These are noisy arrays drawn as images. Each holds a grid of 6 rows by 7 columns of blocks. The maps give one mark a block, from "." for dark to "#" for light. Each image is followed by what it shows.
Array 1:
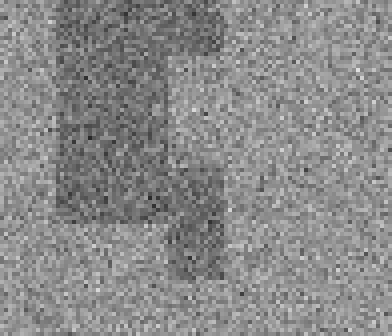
#...###
#..####
#..####
#...###
###.###
#######
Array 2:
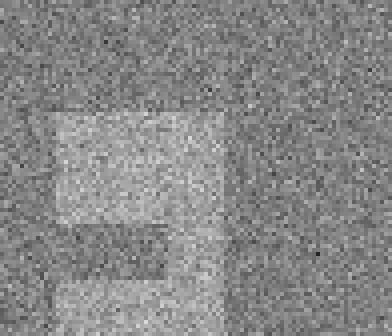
.......
.......
.###...
.###...
...#...
.###...
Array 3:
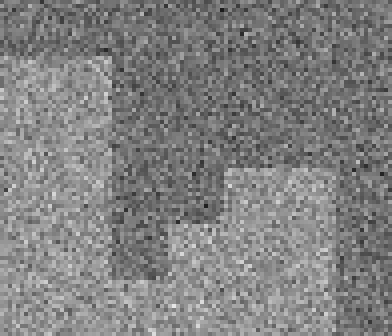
.......
##.....
##.....
##..##.
##.###.
######.
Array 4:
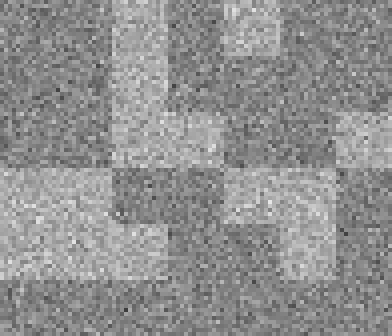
..#.#..
..#....
..##..#
##..##.
###..#.
.......
